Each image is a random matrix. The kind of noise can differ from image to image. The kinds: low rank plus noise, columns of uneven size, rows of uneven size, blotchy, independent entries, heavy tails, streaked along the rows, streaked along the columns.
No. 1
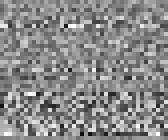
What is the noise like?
rows of uneven size
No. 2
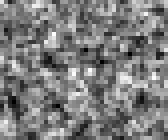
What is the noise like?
blotchy
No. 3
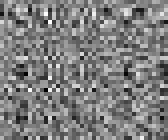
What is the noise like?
low rank plus noise
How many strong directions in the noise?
one
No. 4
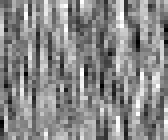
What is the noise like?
streaked along the columns
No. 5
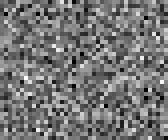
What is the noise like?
independent entries
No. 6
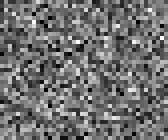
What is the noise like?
independent entries
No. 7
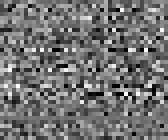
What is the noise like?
rows of uneven size
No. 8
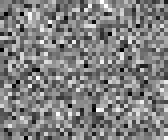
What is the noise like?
independent entries
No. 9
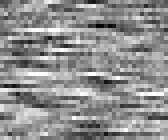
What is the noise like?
streaked along the rows
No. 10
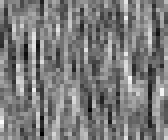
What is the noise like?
streaked along the columns
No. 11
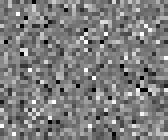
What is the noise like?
heavy tails
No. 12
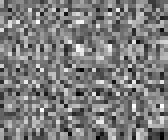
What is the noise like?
low rank plus noise
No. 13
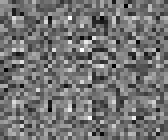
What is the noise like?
low rank plus noise
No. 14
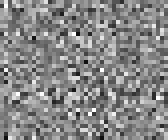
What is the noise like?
low rank plus noise
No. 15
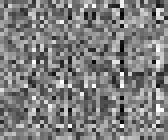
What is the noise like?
low rank plus noise
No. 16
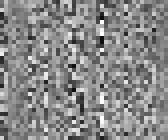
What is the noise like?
columns of uneven size
